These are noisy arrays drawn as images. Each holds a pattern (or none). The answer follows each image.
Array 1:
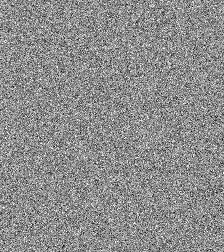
only noise
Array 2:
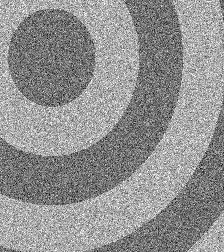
rings round one point
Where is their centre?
top left
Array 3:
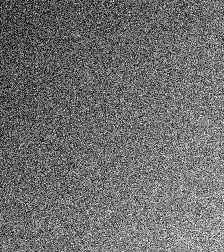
a smooth slope
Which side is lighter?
bottom right
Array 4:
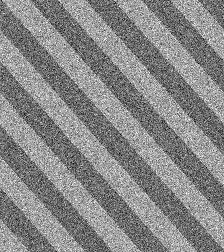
diagonal stripes
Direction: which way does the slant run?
top left to bottom right
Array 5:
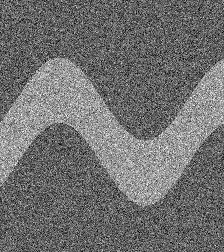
a wavy band
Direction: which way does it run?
left to right
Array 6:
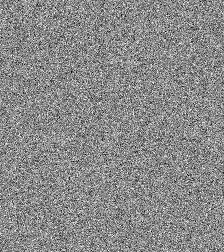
only noise
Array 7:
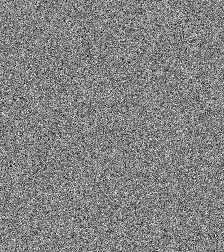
only noise
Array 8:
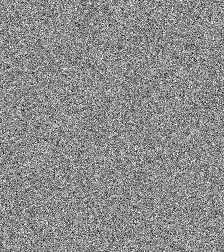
only noise
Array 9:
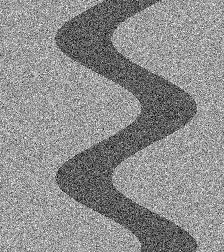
a wavy band
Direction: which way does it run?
top to bottom
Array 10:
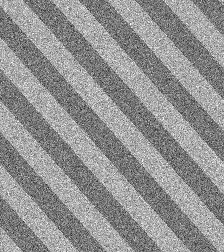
diagonal stripes
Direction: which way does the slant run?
top left to bottom right
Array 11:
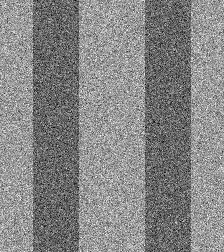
vertical stripes
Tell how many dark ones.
2
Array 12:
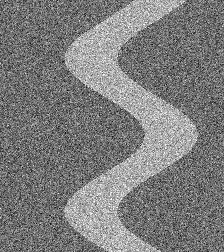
a wavy band
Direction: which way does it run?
top to bottom
